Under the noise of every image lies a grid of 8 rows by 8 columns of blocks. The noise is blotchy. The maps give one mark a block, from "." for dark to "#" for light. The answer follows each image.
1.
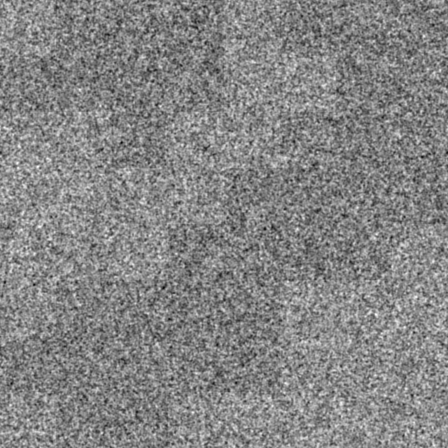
#...#...
....##..
##.##...
####....
###....#
#....###
.....###
#..#####
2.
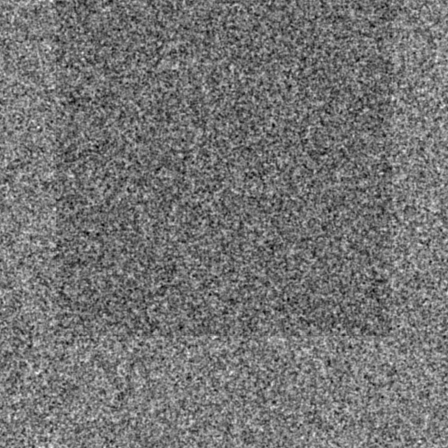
#......#
#......#
#......#
#......#
#......#
#......#
########
########
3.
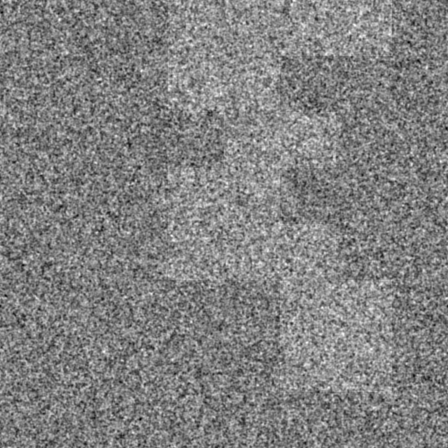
...####.
...##...
....##..
...##...
...###..
.....##.
.....##.
........
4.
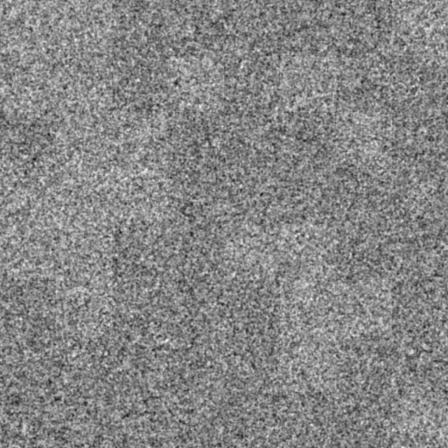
##.....#
##.#.#..
.##...#.
###.....
##..##..
.#...##.
.....#..
.......#
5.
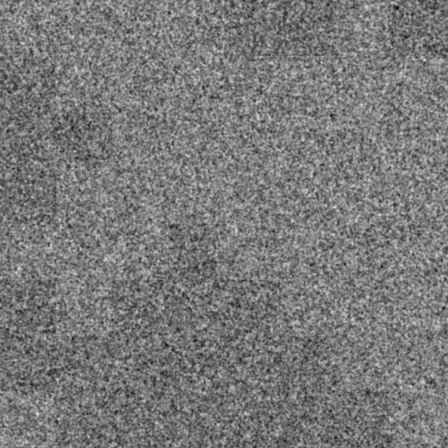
####..#.
.#######
..######
.#######
###.####
.#...###
......##
#......#
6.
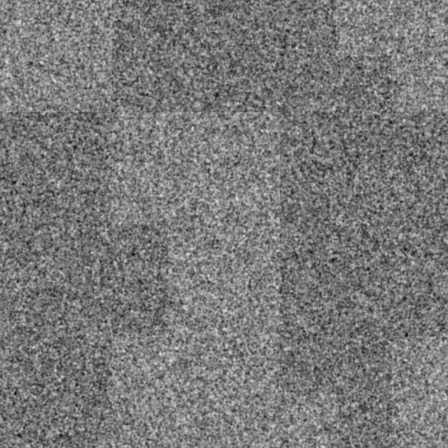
##....##
##.....#
..###...
..###...
...##...
...##...
..###..#
..####.#
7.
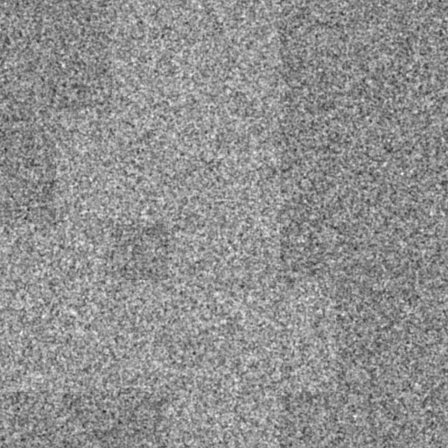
..###...
..###...
.####...
.####...
##.##...
######..
######..
...##...
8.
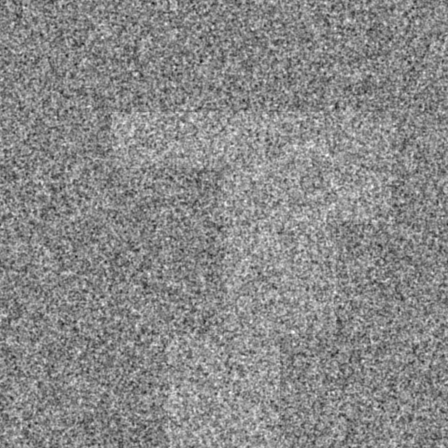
........
........
..#####.
....###.
....##..
....##..
...##...
...##...
